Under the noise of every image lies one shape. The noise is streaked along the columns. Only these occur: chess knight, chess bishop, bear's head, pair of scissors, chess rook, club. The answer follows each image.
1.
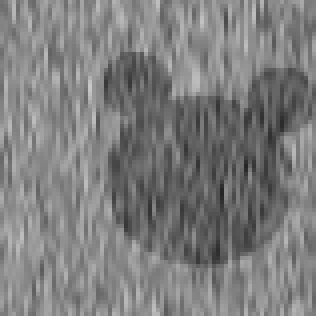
bear's head
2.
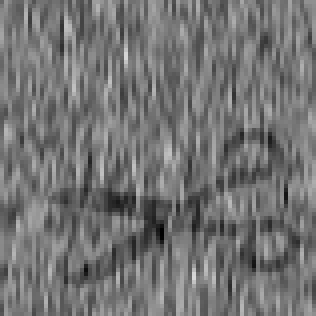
pair of scissors
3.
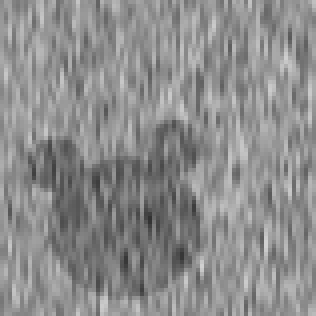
bear's head
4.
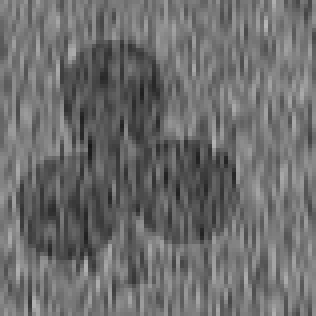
club
